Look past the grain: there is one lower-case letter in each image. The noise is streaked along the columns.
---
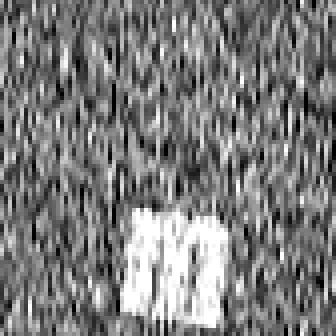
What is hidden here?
light m, bottom middle
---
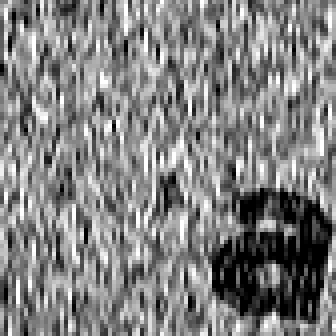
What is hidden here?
dark a, bottom right
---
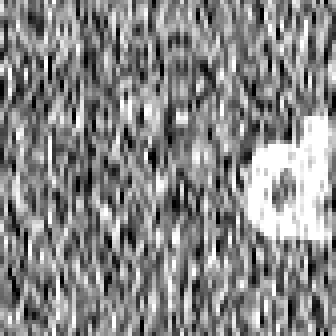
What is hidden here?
light d, middle right
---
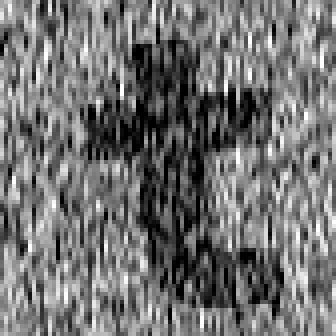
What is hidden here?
dark t
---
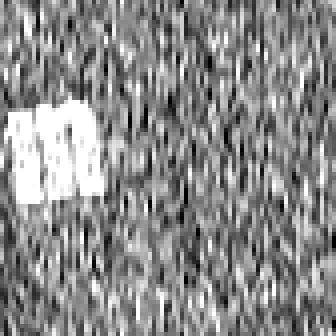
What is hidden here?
light m, middle left
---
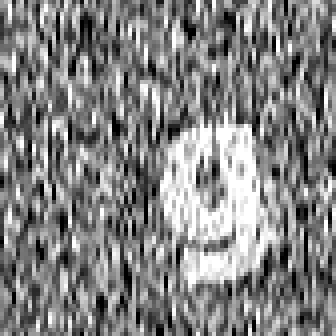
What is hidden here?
light g
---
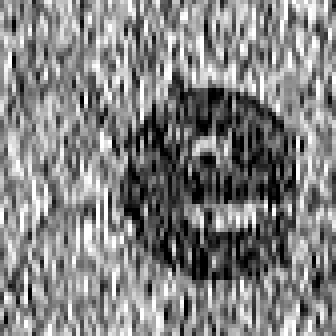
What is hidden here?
dark e
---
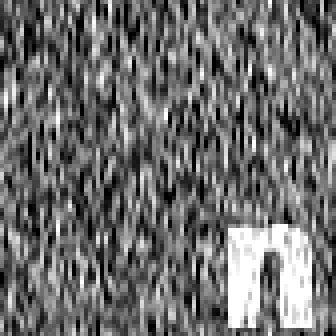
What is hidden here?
light n, bottom right
